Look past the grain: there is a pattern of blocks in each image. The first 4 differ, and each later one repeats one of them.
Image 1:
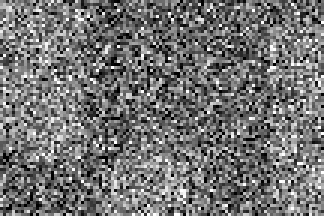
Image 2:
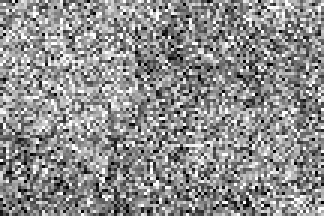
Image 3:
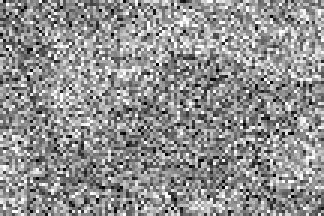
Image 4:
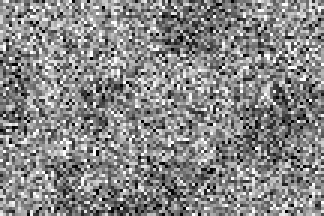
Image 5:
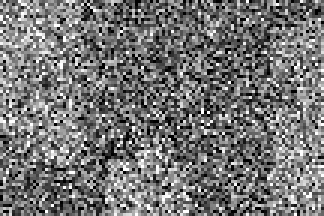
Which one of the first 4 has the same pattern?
1
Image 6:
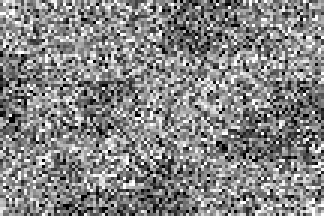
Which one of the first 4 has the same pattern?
4
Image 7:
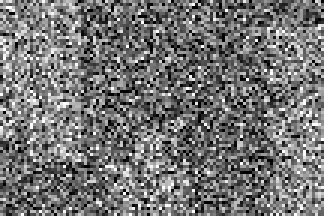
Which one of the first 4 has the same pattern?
1
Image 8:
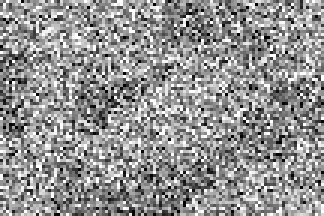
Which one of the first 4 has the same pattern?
4
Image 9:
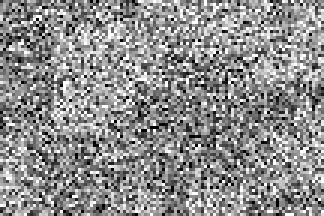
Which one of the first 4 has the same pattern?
3
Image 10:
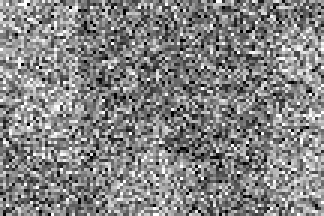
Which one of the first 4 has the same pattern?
1
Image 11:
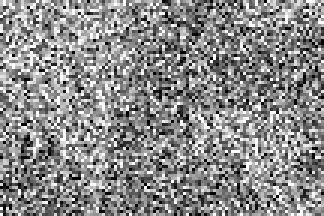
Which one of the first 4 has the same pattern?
2
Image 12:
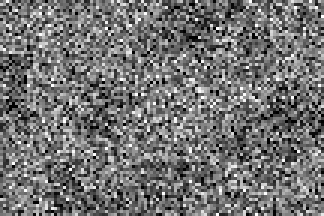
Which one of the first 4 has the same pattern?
4
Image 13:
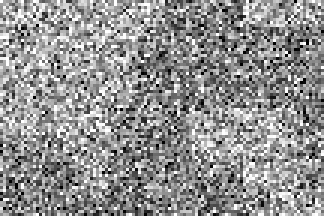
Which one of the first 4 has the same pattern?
2
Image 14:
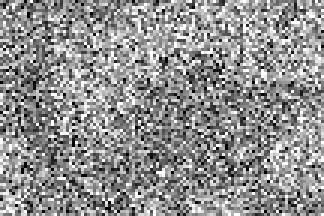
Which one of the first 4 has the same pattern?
3
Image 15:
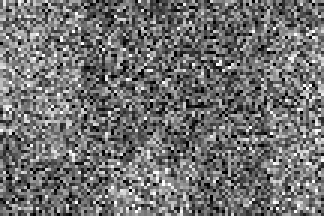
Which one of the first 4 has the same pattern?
1
